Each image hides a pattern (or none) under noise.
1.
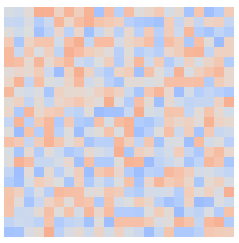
only noise
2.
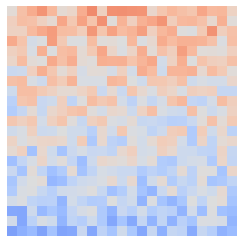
a smooth slope
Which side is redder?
top
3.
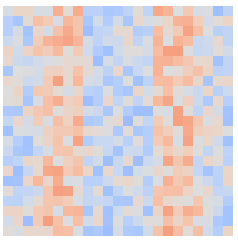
vertical stripes
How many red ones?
2
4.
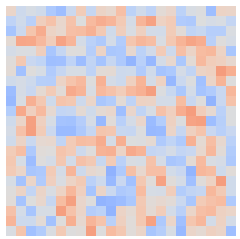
rings round one point
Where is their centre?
bottom middle
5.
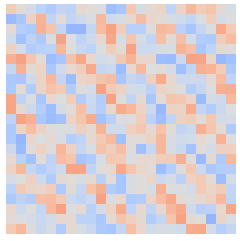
diagonal stripes
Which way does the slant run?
top left to bottom right
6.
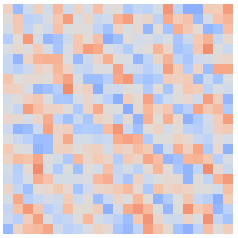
diagonal stripes
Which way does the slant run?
top left to bottom right
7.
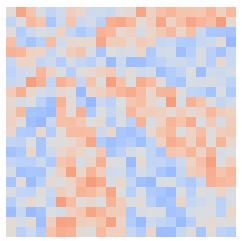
spokes from one point
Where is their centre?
top left
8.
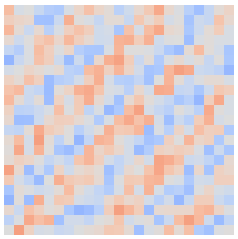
diagonal stripes
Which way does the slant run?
bottom left to top right
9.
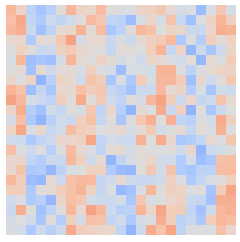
vertical stripes
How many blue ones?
3
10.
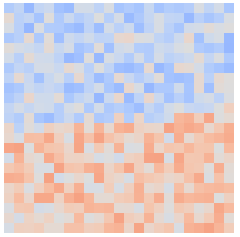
a sharp edge
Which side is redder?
bottom
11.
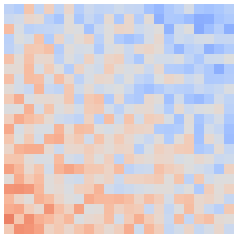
a smooth slope
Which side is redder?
bottom left
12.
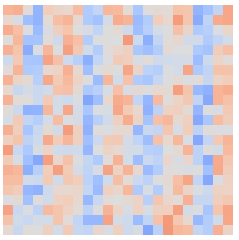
vertical stripes
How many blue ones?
4
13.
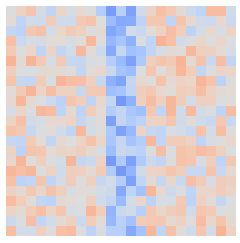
one vertical stripe
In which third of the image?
middle
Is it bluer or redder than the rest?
bluer
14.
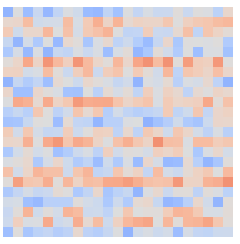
horizontal stripes
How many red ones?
6
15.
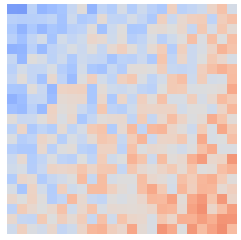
a smooth slope
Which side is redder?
bottom right
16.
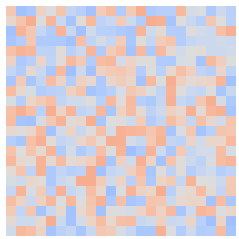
only noise
